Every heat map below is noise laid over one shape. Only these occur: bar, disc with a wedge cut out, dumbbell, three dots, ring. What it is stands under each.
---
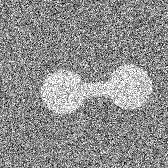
dumbbell
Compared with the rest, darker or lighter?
lighter
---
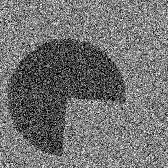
disc with a wedge cut out
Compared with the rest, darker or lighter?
darker
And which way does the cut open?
down and right
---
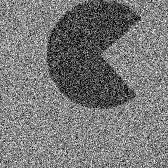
disc with a wedge cut out
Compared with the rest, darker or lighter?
darker
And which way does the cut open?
right
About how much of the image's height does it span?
two thirds
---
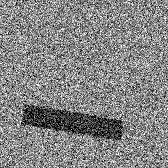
bar
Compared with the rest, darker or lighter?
darker
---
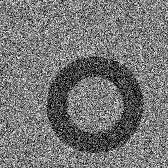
ring
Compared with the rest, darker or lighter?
darker
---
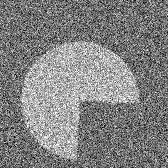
disc with a wedge cut out
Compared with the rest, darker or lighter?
lighter
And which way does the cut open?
down and right
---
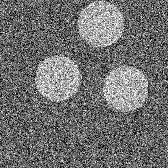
three dots
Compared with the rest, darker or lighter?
lighter
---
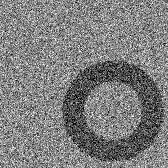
ring
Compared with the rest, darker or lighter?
darker
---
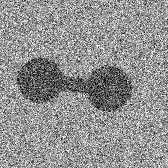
dumbbell
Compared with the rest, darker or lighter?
darker
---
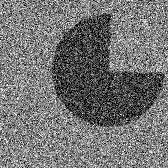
disc with a wedge cut out
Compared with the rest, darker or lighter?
darker
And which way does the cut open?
up and right
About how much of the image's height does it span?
two thirds
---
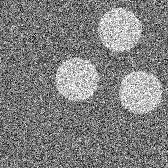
three dots
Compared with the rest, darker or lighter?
lighter
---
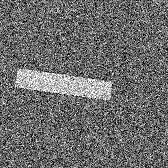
bar
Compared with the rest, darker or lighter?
lighter
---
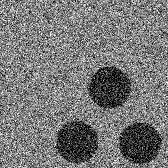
three dots
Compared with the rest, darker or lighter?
darker
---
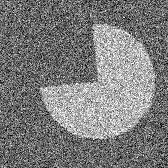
disc with a wedge cut out
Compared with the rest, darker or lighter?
lighter
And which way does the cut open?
up and left
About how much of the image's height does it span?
two thirds
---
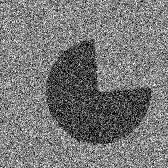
disc with a wedge cut out
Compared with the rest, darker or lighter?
darker
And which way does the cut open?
up and right
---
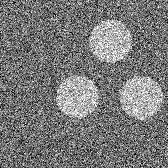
three dots
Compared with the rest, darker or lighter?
lighter
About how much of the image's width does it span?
two thirds
